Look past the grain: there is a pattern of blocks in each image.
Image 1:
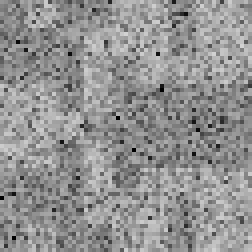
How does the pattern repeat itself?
top and bottom mirror each other
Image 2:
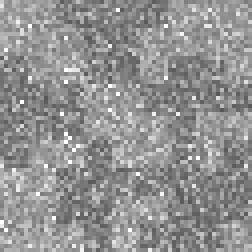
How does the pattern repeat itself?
mirrored about the diagonal from the top left
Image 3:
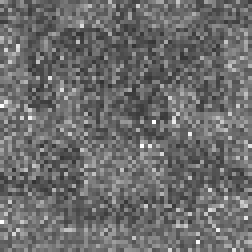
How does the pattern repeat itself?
left and right mirror each other
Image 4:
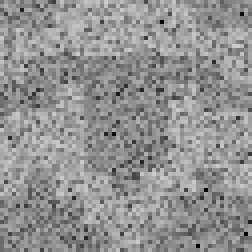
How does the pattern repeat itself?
left and right mirror each other
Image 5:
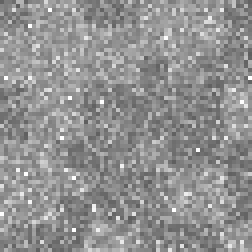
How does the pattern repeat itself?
mirrored about the diagonal from the top left
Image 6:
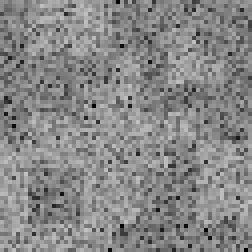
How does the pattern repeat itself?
mirrored about the diagonal from the bottom left
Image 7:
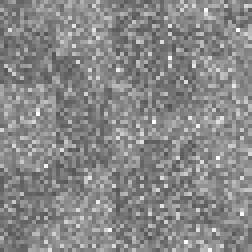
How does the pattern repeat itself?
top and bottom mirror each other
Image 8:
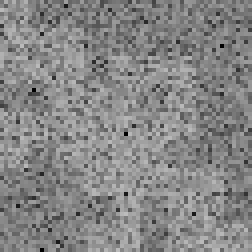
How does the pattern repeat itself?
mirrored about the diagonal from the bottom left
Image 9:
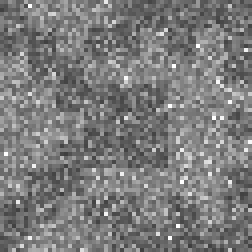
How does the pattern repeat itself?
top and bottom mirror each other
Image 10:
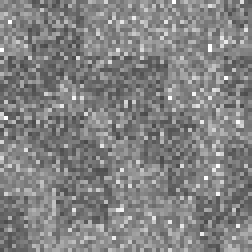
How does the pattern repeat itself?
no symmetry
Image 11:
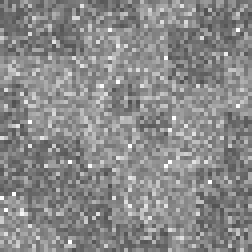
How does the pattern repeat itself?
mirrored about the diagonal from the bottom left
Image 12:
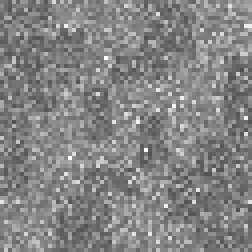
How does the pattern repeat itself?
the same after a half turn
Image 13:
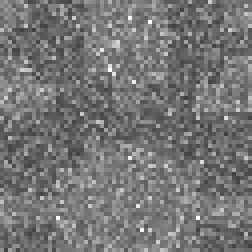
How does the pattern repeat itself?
left and right mirror each other
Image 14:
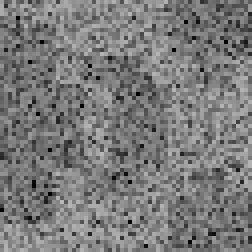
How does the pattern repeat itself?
top and bottom mirror each other
